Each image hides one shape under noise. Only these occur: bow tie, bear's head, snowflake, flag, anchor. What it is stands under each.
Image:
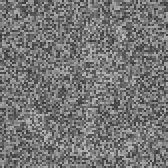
anchor
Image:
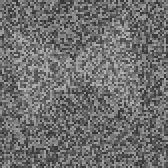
bow tie
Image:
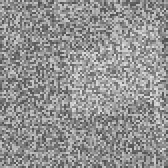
flag
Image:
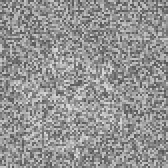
snowflake
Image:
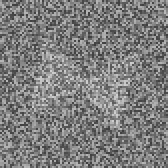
bow tie
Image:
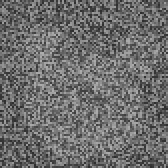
bear's head
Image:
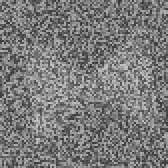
bow tie
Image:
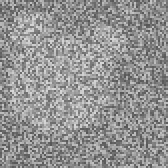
bear's head
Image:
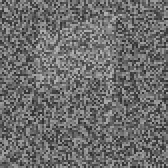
flag
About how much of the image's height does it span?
two thirds
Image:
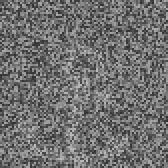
anchor
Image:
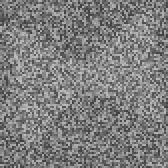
bow tie
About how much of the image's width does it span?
nearly all
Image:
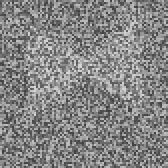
bow tie
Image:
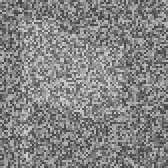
flag
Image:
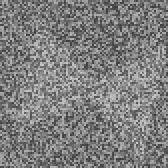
bow tie
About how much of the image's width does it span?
nearly all
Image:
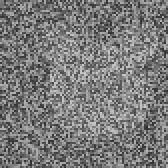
bear's head
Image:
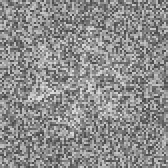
snowflake
